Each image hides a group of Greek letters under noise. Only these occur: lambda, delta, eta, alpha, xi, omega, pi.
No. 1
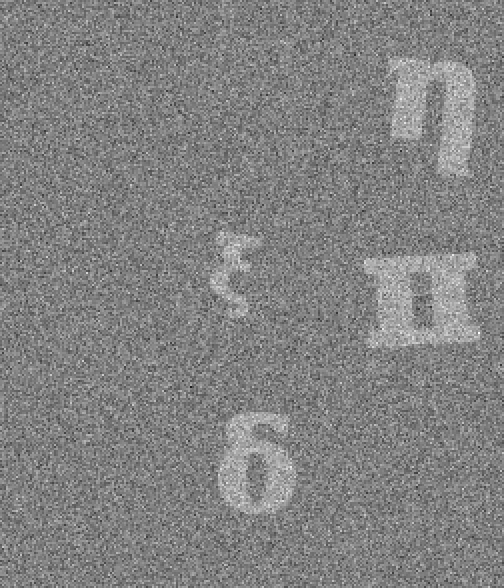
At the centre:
xi
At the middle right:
pi
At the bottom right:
nothing
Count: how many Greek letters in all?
4
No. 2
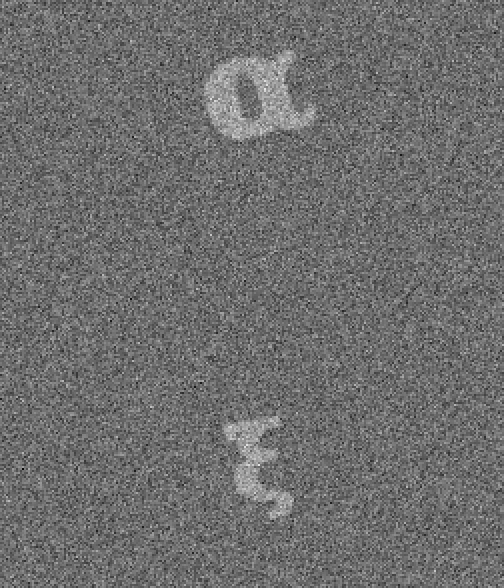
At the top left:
nothing
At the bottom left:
nothing
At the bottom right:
nothing
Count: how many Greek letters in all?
2
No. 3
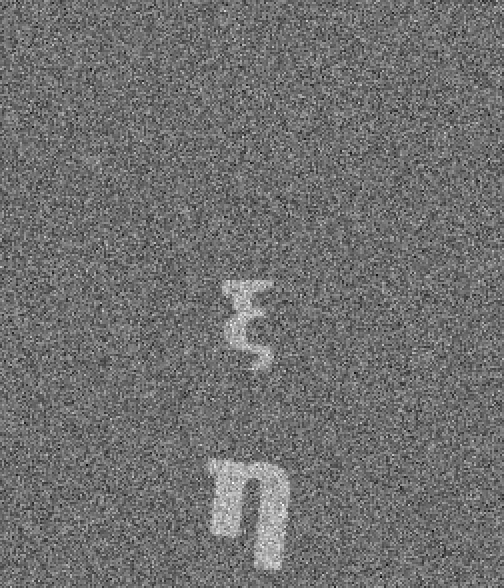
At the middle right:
nothing
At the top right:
nothing
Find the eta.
bottom middle
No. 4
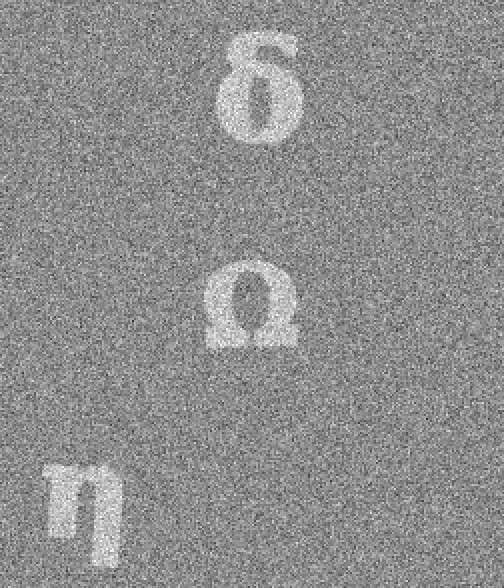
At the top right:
nothing
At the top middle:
delta
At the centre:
omega
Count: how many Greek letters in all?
3
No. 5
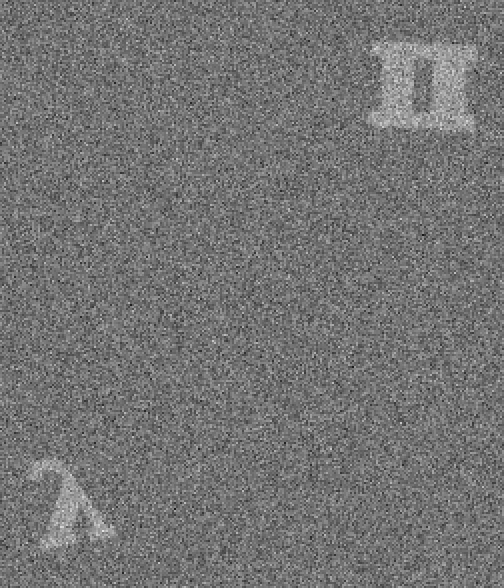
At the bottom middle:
nothing
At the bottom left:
lambda
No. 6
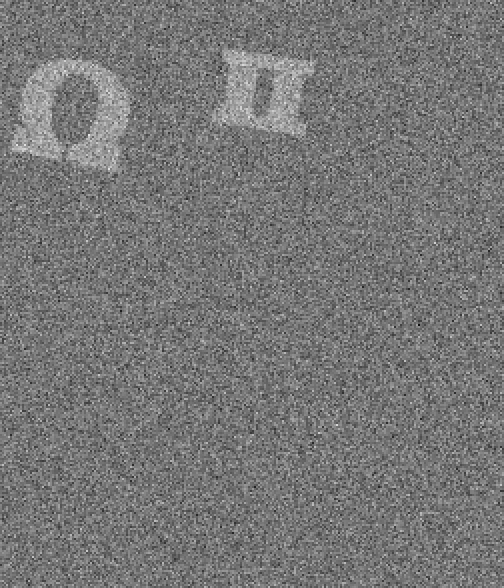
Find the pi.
top middle
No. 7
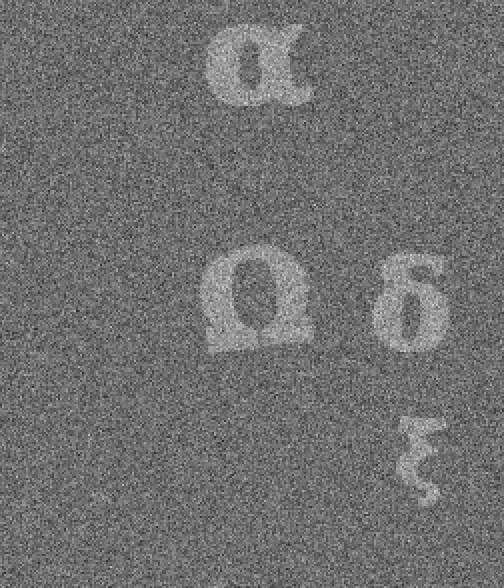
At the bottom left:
nothing
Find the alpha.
top middle
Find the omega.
centre
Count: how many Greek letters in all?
4
